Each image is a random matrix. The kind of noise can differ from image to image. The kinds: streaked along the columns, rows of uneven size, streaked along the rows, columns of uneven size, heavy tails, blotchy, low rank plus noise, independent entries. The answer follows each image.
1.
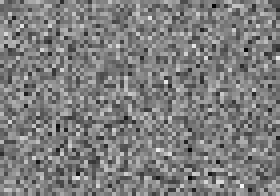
independent entries
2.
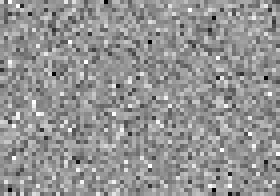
heavy tails
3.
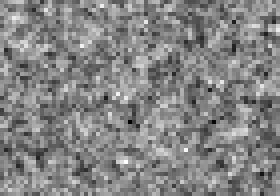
blotchy
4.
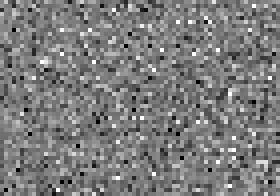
heavy tails
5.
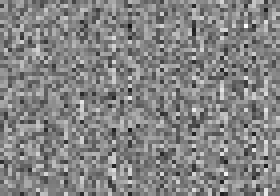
columns of uneven size
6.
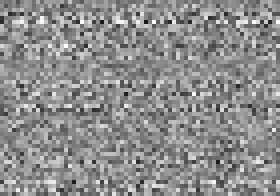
rows of uneven size
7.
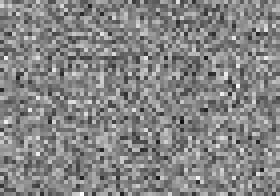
low rank plus noise
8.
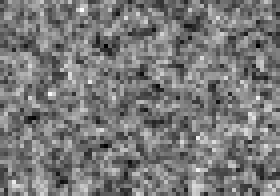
blotchy
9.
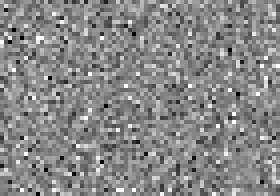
heavy tails
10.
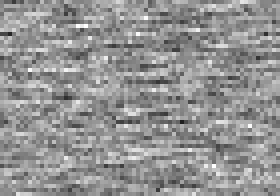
streaked along the rows
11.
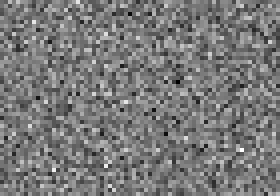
independent entries
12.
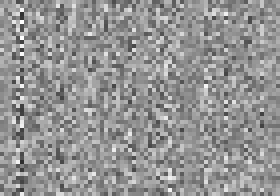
columns of uneven size
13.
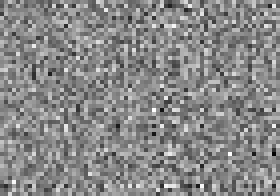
low rank plus noise
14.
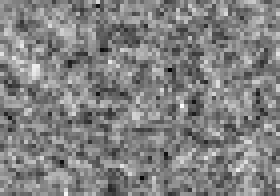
blotchy
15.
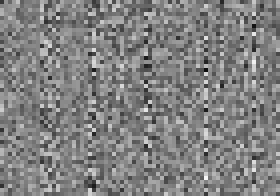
columns of uneven size
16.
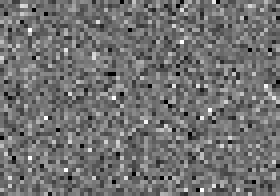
heavy tails
